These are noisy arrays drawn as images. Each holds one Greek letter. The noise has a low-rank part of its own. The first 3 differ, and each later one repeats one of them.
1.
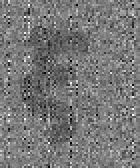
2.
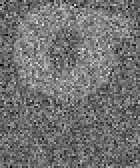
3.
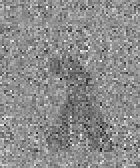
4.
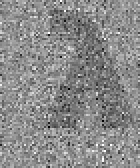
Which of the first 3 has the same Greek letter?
3
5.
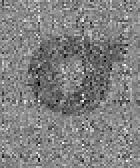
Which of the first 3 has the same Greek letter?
2
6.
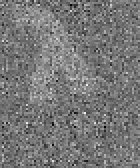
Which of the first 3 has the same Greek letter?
3
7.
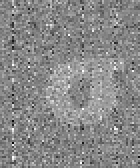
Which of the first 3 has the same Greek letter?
2
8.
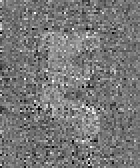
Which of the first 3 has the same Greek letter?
1
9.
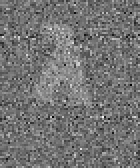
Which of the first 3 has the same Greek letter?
3
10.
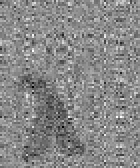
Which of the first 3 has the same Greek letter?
3
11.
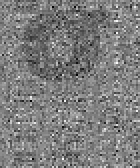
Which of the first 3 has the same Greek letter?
2
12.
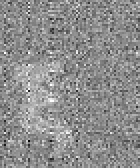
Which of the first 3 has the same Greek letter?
1
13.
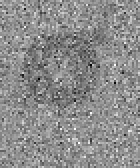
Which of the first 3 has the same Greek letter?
2
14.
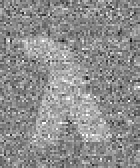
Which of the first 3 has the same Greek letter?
3
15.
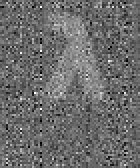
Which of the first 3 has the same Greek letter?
3
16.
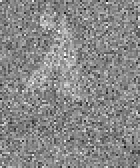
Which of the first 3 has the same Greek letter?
3
